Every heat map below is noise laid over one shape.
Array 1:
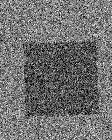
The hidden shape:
square
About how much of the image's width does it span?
two thirds
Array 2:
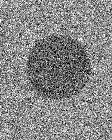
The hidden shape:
disc
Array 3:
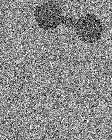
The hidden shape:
dumbbell
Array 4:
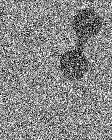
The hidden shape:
dumbbell
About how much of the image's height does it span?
half
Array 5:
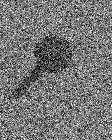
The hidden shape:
lollipop
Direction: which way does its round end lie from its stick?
up and right
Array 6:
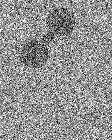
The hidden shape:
dumbbell
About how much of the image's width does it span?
half
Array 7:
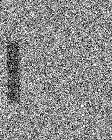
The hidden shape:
bar
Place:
middle left
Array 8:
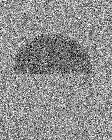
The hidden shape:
half disc
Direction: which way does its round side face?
up
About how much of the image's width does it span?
two thirds
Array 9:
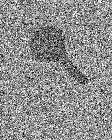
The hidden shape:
lollipop
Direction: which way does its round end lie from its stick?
up and left
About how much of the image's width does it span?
half
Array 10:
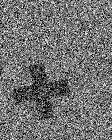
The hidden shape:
cross
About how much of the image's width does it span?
half
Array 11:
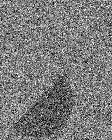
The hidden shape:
half disc
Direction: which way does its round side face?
down and right
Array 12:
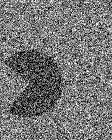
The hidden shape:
disc with a wedge cut out
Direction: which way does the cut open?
left
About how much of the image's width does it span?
half
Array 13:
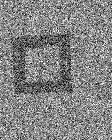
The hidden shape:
square frame
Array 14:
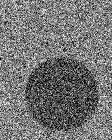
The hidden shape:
disc
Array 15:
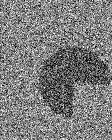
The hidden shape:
disc with a wedge cut out
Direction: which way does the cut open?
down and right
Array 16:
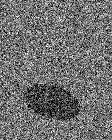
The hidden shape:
ellipse
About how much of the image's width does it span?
half
